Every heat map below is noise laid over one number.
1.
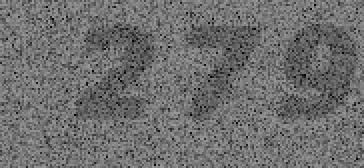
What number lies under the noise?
279
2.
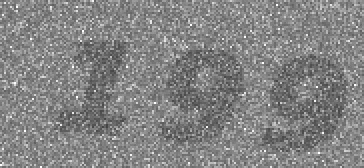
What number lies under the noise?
199
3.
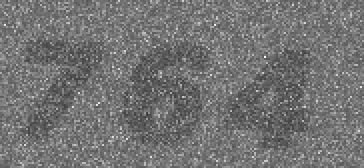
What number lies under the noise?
764
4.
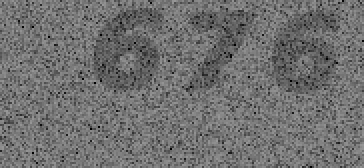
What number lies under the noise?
676
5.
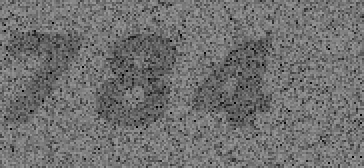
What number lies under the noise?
784
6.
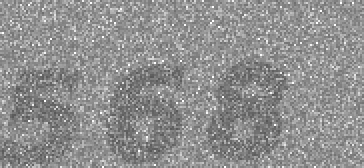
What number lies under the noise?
568
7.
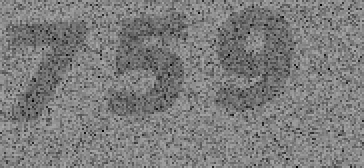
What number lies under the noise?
759
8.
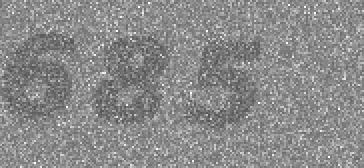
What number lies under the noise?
685
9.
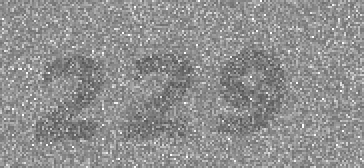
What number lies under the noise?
229
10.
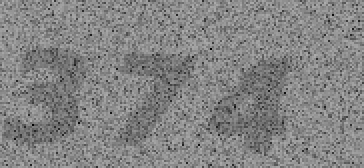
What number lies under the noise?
374
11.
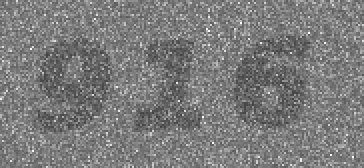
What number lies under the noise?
916
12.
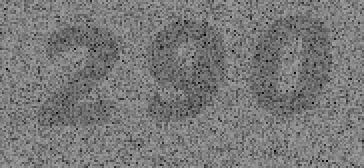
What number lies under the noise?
290
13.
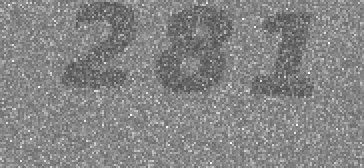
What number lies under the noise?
281
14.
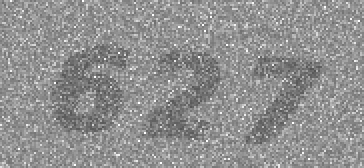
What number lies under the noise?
627
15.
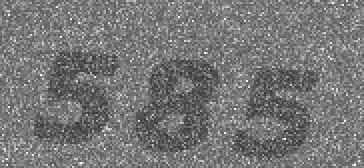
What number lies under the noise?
585
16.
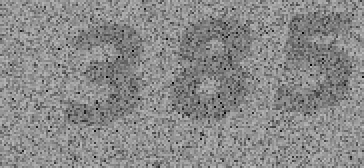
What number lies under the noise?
385
